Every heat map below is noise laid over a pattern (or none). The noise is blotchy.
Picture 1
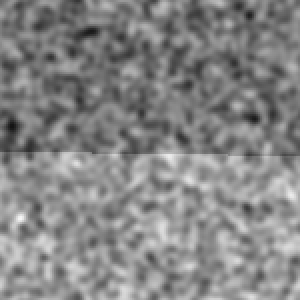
a sharp edge
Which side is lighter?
bottom
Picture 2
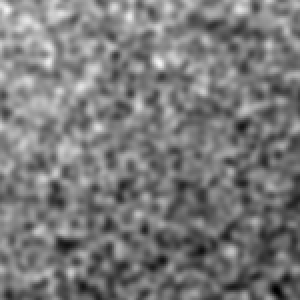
a smooth slope
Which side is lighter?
top left
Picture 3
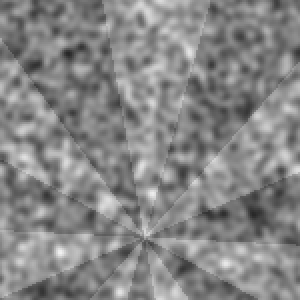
spokes from one point
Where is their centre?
bottom middle
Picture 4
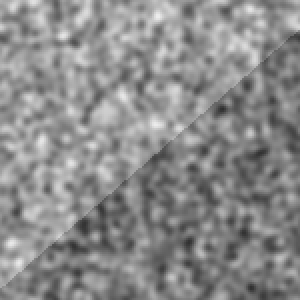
a sharp edge
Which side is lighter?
top left
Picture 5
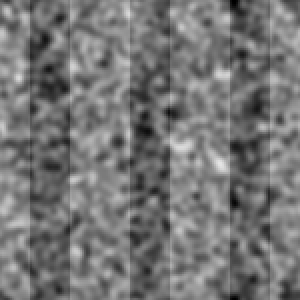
vertical stripes
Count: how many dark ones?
3
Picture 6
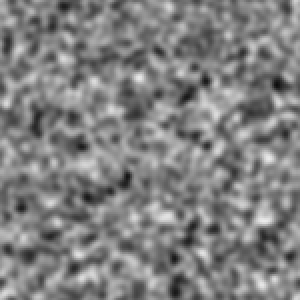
only noise
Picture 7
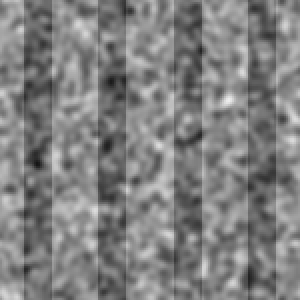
vertical stripes
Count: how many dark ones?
4
